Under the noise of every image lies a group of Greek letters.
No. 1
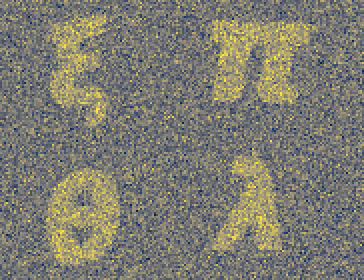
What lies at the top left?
xi
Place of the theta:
bottom left
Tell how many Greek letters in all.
4
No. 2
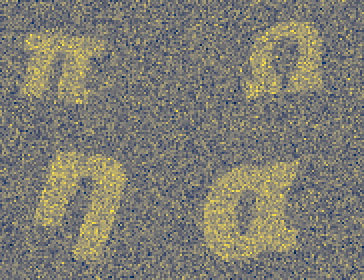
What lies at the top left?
pi
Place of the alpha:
bottom right
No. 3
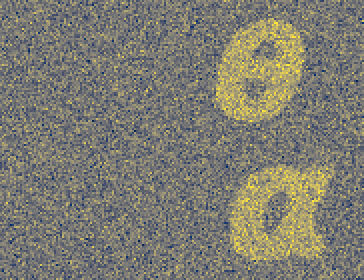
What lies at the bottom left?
nothing
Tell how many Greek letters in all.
2
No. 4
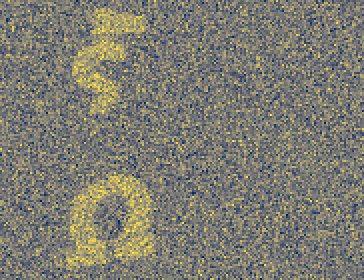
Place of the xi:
top left
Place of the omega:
bottom left
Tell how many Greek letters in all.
2
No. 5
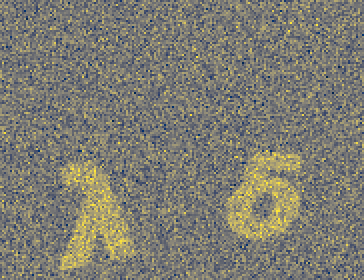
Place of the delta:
bottom right
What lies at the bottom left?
lambda
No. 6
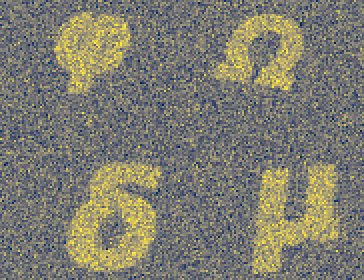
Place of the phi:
top left
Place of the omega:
top right
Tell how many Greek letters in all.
4
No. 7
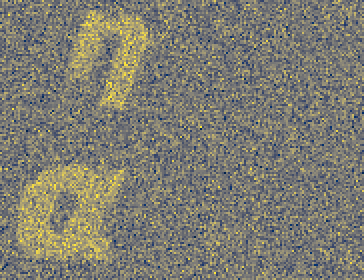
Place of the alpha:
bottom left
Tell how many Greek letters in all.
2
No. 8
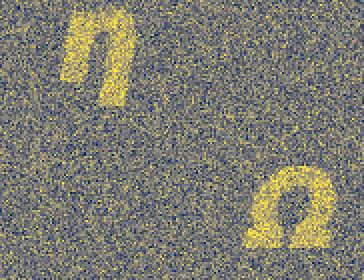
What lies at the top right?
nothing
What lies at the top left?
eta
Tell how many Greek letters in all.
2
